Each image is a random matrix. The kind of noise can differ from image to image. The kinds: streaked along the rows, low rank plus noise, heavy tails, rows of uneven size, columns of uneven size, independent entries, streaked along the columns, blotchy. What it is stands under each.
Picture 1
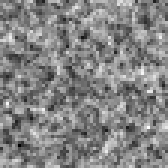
blotchy
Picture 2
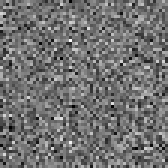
low rank plus noise
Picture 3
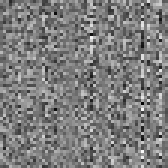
columns of uneven size
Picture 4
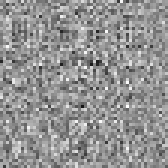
low rank plus noise
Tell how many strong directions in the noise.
two
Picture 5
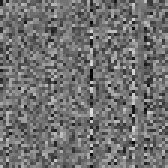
columns of uneven size
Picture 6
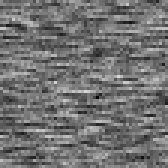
streaked along the rows
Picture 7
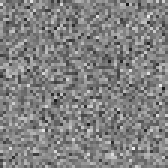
independent entries
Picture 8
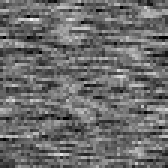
streaked along the rows
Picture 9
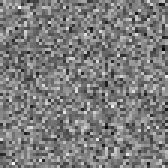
independent entries
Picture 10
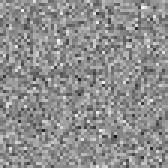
independent entries
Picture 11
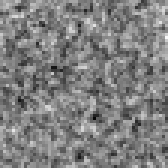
blotchy
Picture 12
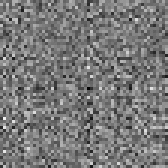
low rank plus noise
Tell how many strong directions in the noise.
two
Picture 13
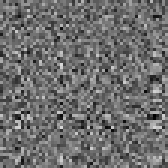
low rank plus noise
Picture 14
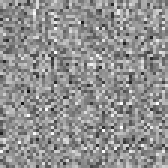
low rank plus noise
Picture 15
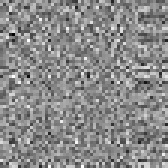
low rank plus noise
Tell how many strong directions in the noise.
one
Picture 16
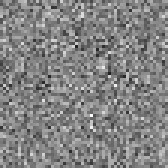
low rank plus noise
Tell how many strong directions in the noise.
five to eight
